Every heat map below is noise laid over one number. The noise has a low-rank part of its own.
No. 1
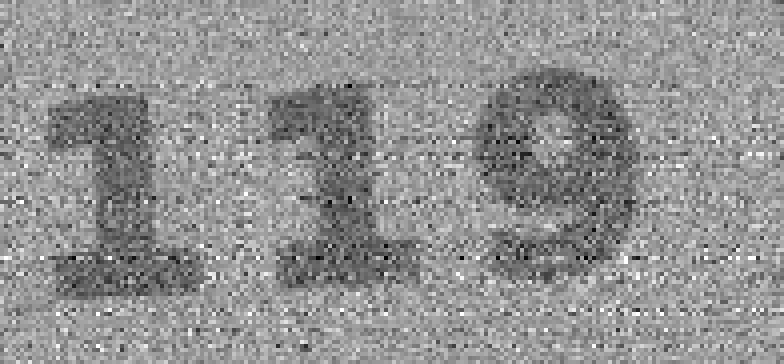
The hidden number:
119
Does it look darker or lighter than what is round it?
darker
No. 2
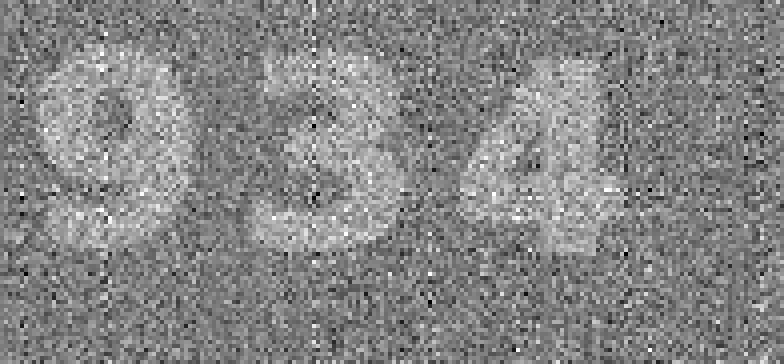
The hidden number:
934
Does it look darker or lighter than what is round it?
lighter
